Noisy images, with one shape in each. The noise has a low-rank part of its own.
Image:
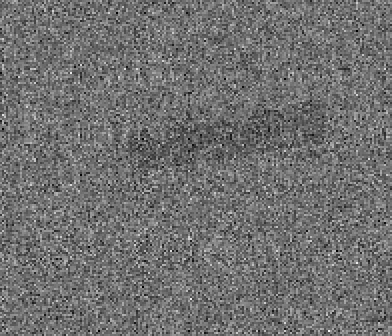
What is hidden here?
dark bar
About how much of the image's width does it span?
half
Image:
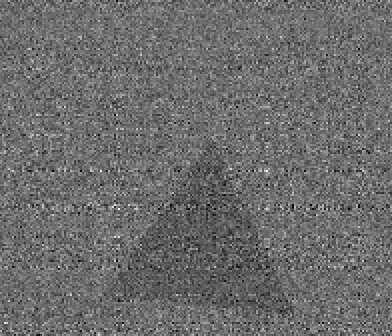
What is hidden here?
dark triangle
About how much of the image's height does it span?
half
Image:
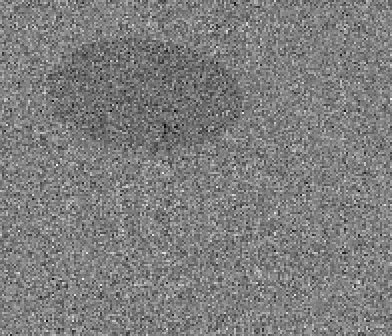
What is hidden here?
dark ellipse
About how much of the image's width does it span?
half
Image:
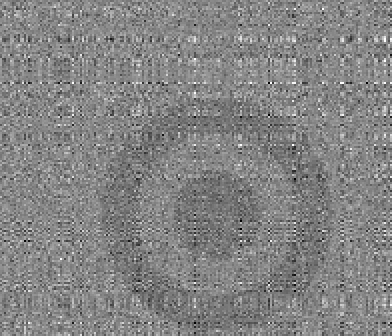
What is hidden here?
dark bullseye
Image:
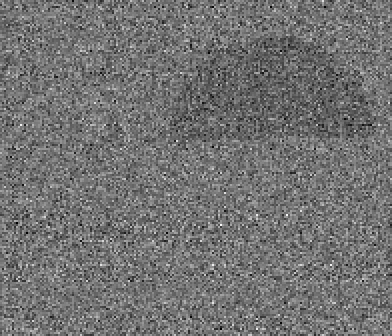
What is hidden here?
dark half disc
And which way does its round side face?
up
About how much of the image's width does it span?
half
